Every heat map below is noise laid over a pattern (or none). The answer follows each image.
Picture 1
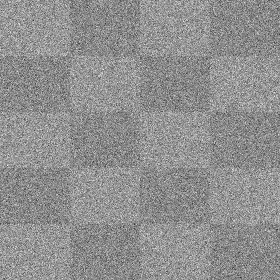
a checkerboard
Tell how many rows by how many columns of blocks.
5 by 4
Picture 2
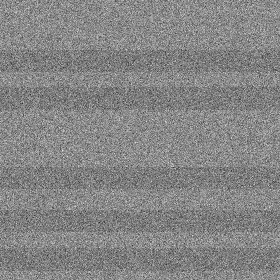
bands of rows
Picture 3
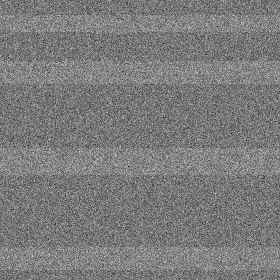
bands of rows
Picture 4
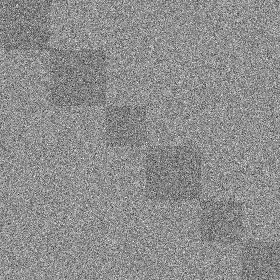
blocks along the diagonal
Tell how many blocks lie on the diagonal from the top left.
6
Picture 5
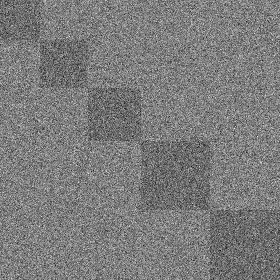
blocks along the diagonal
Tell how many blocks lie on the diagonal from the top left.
5
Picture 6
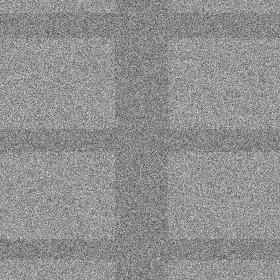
bands of rows crossing bands of columns
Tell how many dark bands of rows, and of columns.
3 and 1
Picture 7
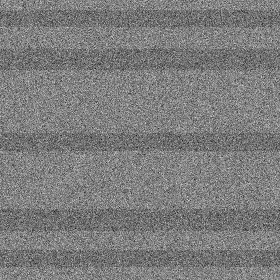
bands of rows
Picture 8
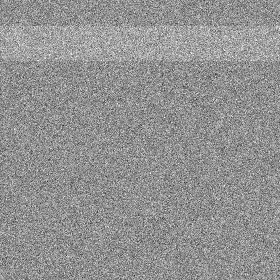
one band of rows
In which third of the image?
top
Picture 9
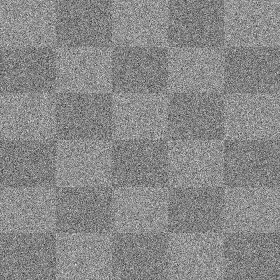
a checkerboard
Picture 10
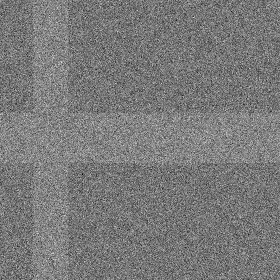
bands of rows crossing bands of columns
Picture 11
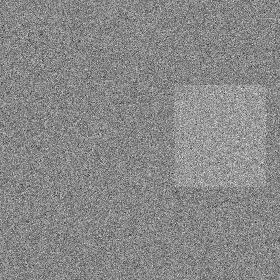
one block
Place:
middle right
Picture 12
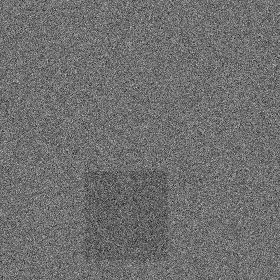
one block
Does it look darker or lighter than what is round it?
darker
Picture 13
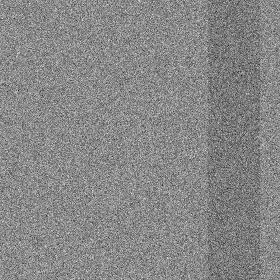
one band of columns
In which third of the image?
right
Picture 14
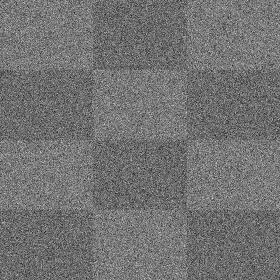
a checkerboard
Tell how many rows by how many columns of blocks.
4 by 3
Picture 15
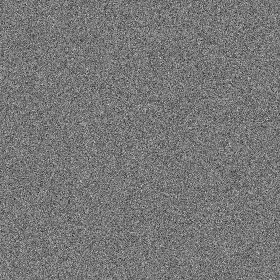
only noise
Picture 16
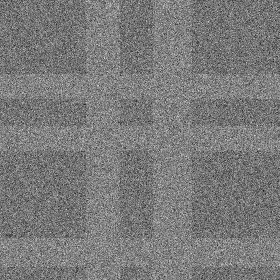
bands of rows crossing bands of columns
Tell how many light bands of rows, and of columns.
3 and 2
